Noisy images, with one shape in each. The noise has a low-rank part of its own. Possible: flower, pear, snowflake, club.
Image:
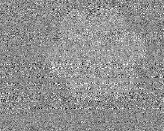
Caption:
light flower
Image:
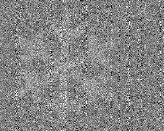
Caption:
light snowflake
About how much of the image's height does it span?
nearly all
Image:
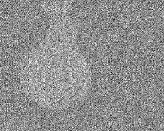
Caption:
light pear
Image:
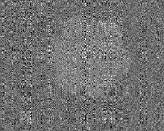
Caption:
light flower
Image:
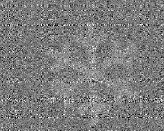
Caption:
light snowflake
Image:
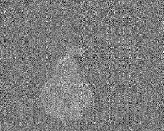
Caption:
light pear
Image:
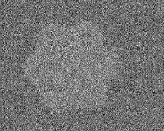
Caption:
light flower
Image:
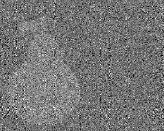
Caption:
light pear
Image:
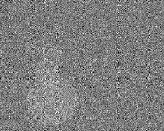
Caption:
light pear
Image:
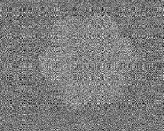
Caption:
light flower
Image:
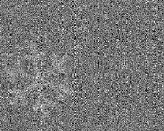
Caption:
light snowflake
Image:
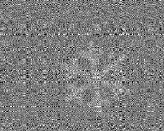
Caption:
light snowflake
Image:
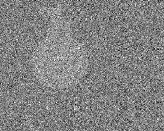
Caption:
light pear
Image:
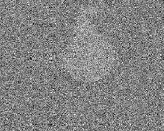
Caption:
light pear
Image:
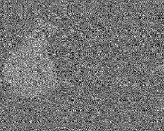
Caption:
light pear
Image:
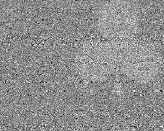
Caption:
light club
